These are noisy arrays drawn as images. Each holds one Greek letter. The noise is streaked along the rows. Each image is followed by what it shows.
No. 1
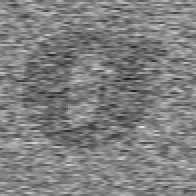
sigma
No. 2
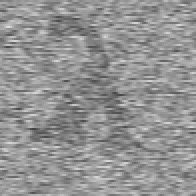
lambda
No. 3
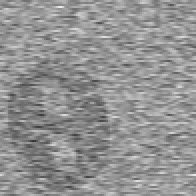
theta
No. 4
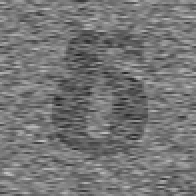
delta
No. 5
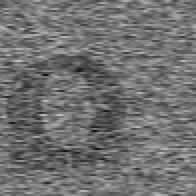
omega
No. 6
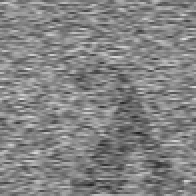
lambda
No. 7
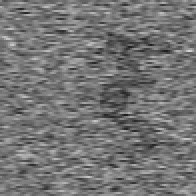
xi
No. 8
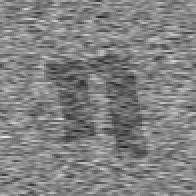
eta
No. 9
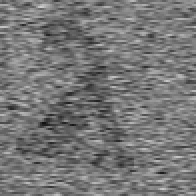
lambda
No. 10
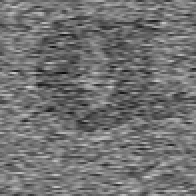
alpha
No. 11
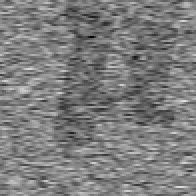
mu
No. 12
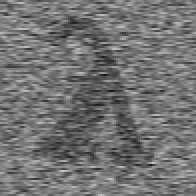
lambda
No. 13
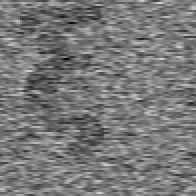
xi
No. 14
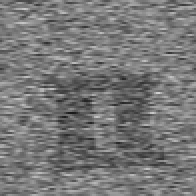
pi
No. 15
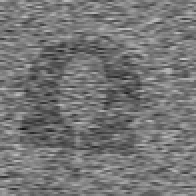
omega
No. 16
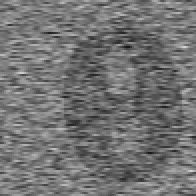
theta
